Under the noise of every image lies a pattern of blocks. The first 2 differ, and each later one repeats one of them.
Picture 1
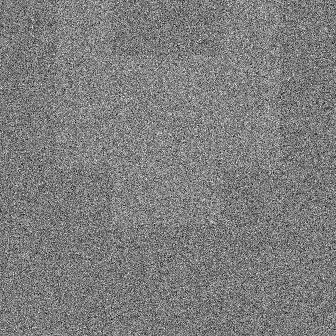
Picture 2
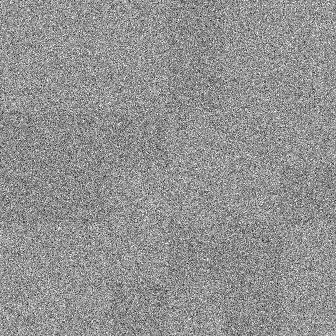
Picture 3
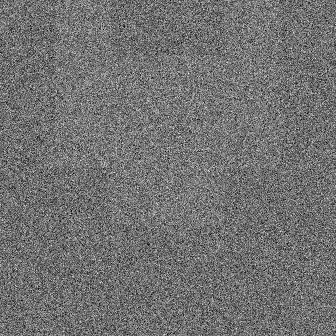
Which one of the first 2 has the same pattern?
1
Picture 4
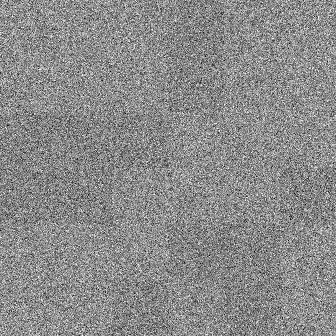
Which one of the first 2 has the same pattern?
2
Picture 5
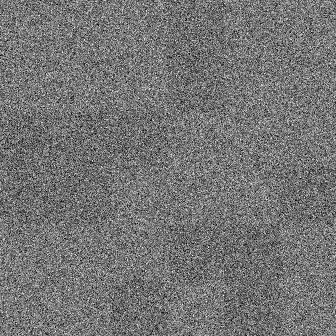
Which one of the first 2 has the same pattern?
2
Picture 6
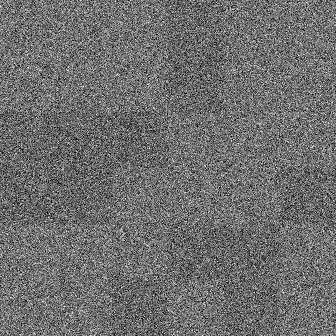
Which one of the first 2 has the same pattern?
2
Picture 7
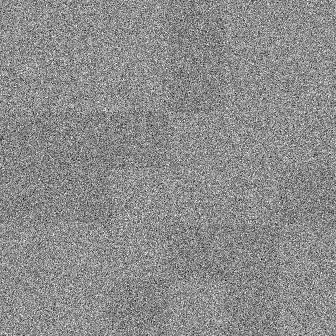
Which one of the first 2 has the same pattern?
2
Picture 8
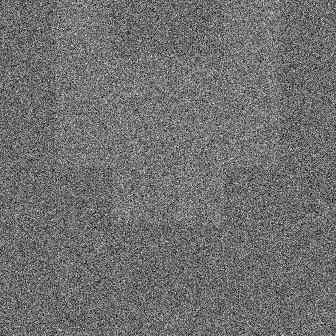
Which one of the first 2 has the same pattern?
1
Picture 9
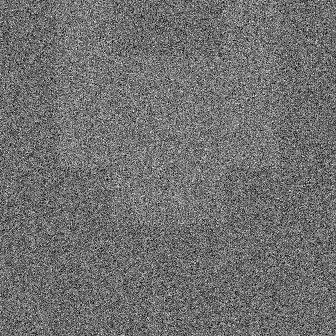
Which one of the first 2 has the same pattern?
1
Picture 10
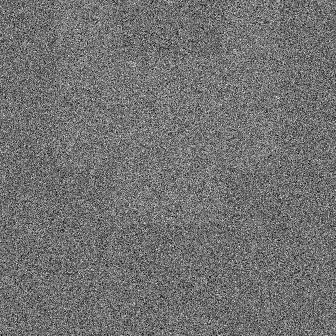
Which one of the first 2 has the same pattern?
1
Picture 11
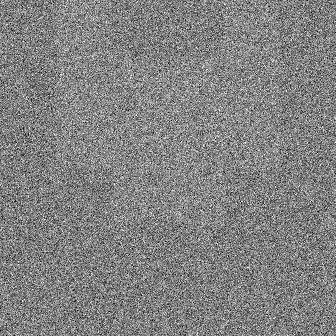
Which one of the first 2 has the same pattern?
1
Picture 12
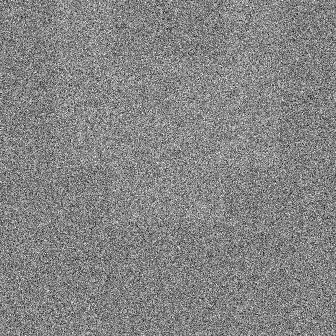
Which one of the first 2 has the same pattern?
1
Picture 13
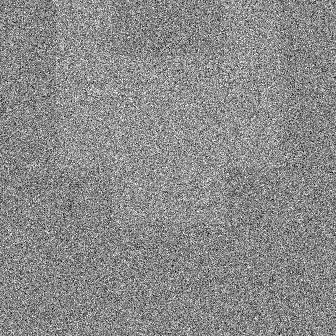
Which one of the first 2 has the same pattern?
1
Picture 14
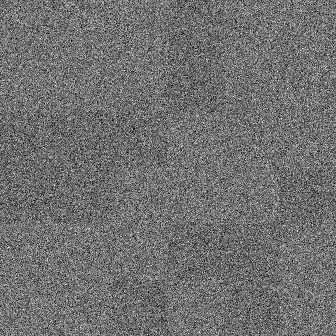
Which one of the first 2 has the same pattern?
2
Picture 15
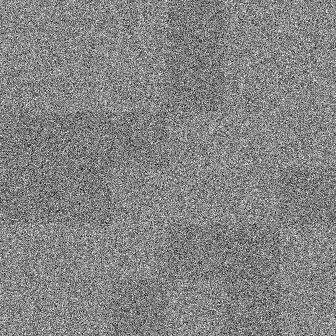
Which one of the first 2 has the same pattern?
2
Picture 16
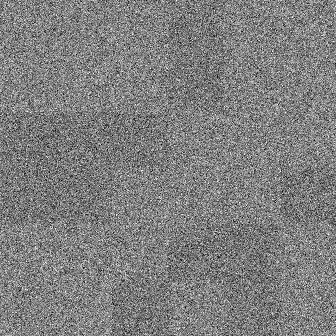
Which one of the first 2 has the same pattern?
2
